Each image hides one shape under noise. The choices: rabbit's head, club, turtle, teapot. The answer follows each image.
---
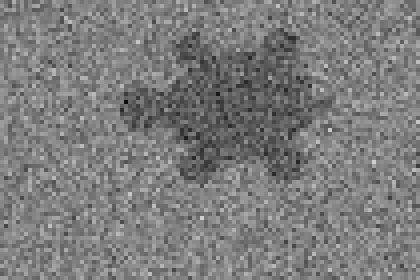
dark turtle
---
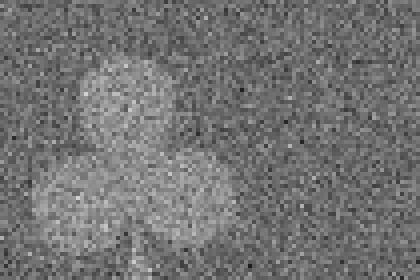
light club
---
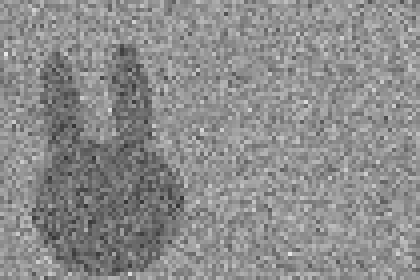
dark rabbit's head
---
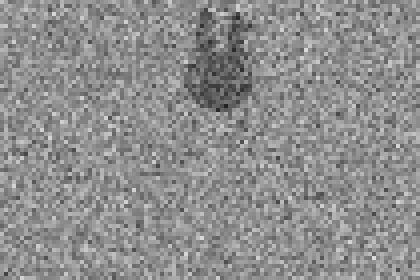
dark rabbit's head, top middle
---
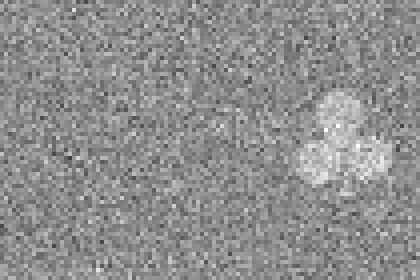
light club, middle right
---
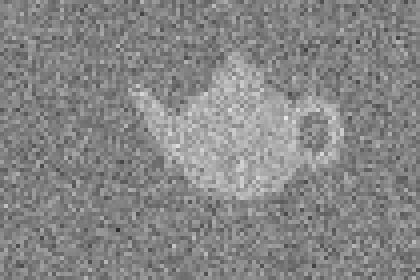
light teapot
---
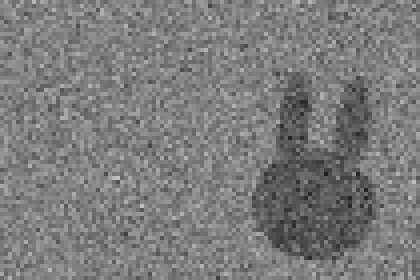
dark rabbit's head
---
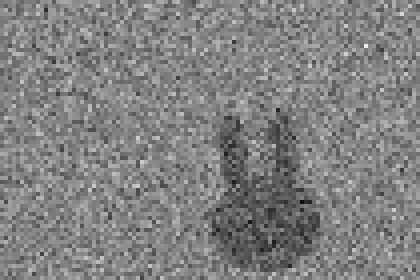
dark rabbit's head
